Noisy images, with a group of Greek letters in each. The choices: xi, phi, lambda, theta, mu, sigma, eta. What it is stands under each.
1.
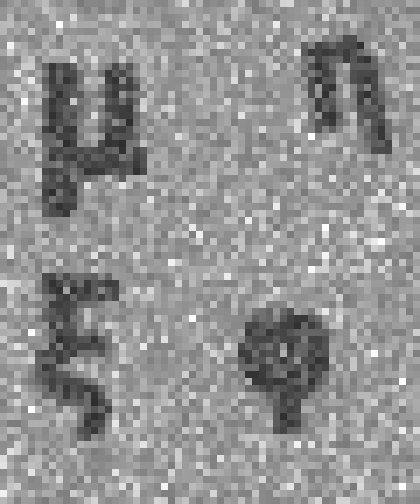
top left: mu; top right: eta; bottom left: xi; bottom right: phi
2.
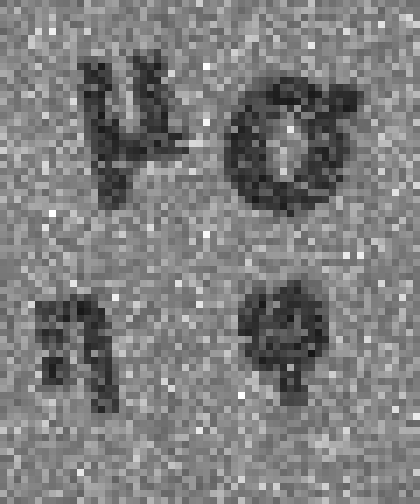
top left: mu; top right: sigma; bottom left: eta; bottom right: phi
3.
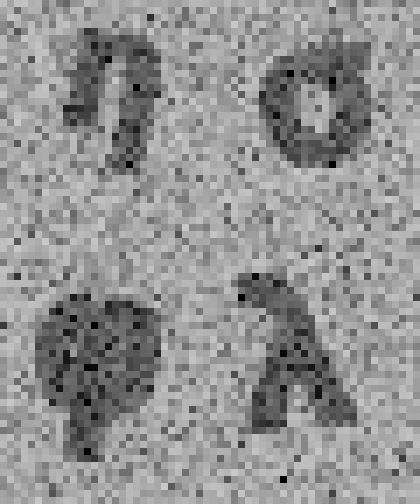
top left: eta; top right: sigma; bottom left: phi; bottom right: lambda
